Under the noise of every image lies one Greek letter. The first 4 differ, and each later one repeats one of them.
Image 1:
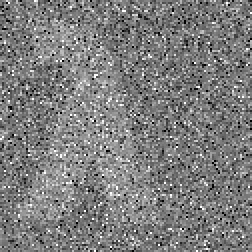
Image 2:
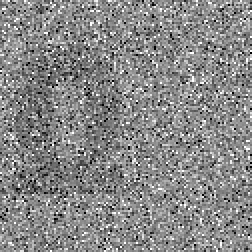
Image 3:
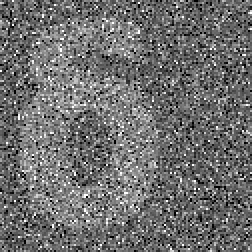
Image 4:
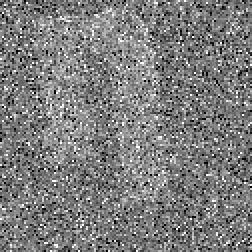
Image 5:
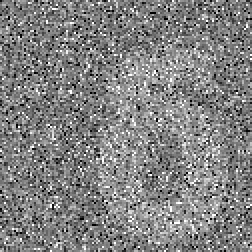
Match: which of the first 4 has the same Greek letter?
3
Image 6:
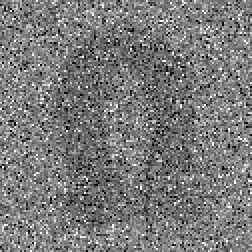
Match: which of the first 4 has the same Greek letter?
2
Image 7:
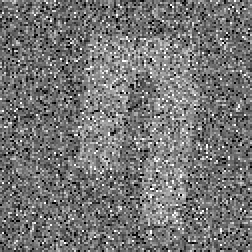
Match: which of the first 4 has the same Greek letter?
4
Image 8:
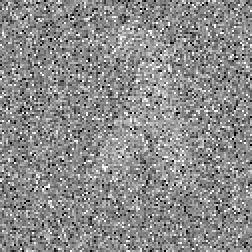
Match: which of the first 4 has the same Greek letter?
1
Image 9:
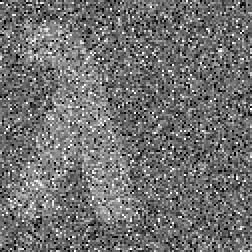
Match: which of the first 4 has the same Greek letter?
1
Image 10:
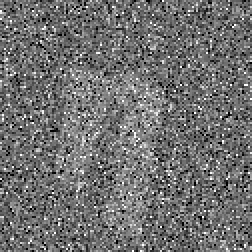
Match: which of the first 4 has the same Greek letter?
4
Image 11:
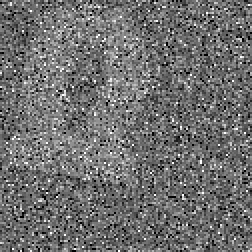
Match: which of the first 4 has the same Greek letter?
2
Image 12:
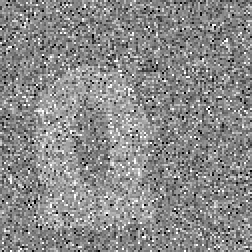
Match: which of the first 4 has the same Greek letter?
2
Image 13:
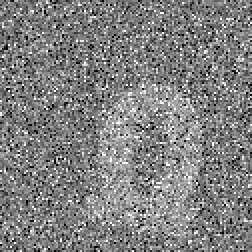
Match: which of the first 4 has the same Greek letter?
2
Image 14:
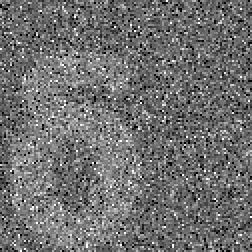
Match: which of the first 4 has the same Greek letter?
3
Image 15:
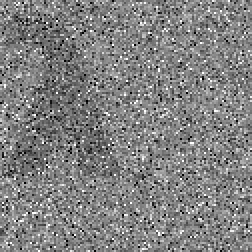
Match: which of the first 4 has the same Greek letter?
1
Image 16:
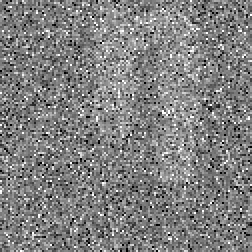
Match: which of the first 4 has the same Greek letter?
4
